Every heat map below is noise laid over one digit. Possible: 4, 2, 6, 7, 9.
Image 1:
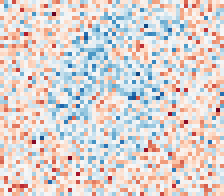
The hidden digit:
6
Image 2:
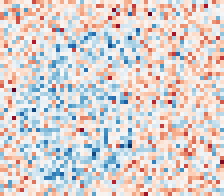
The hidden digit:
6
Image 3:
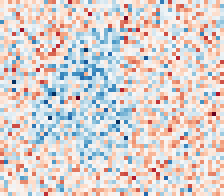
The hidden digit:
4
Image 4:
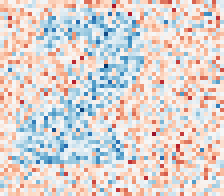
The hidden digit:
2
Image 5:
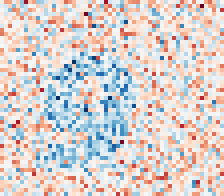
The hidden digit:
9
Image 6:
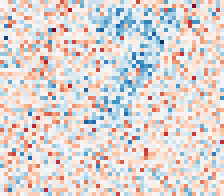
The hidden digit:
7
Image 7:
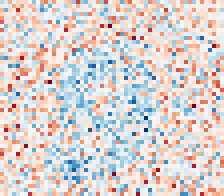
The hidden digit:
9
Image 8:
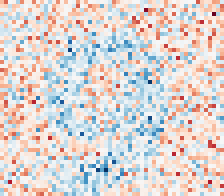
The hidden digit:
9
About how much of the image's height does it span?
nearly all
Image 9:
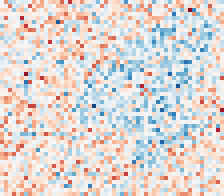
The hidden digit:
4
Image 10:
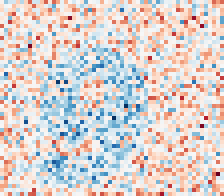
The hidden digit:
9
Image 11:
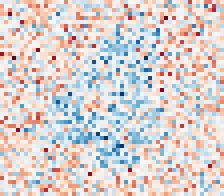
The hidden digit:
4
